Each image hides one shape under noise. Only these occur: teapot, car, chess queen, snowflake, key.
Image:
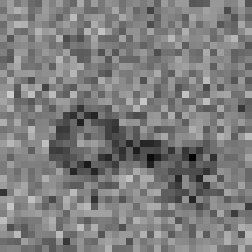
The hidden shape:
key
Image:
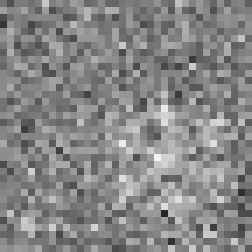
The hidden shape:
snowflake
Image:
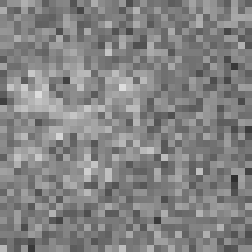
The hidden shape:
snowflake
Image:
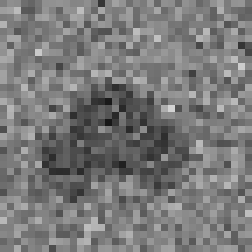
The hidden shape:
car
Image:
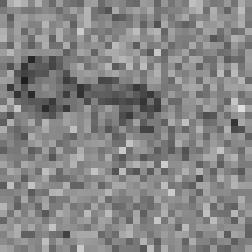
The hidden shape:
key
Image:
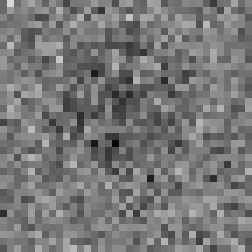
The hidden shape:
snowflake
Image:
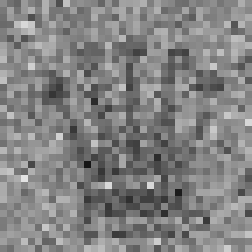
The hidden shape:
chess queen
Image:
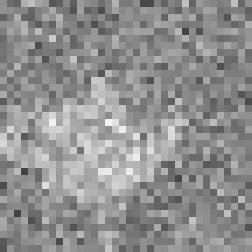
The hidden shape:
teapot
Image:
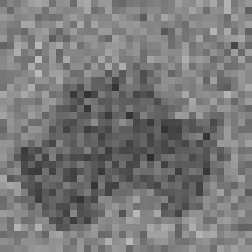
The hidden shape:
car
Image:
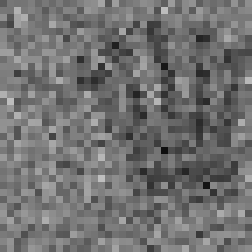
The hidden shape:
chess queen
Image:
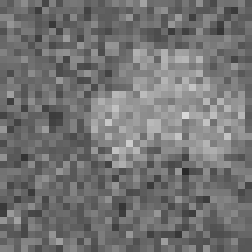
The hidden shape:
car
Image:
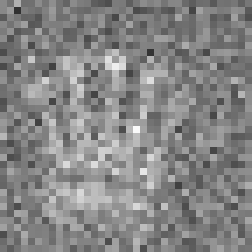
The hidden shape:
chess queen
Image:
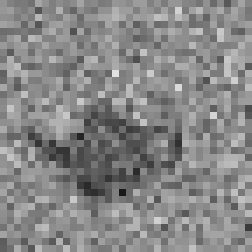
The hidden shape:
teapot
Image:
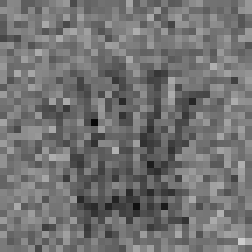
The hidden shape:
chess queen
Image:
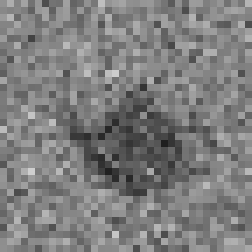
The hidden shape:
teapot
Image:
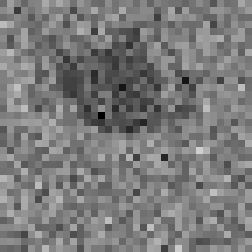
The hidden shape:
teapot
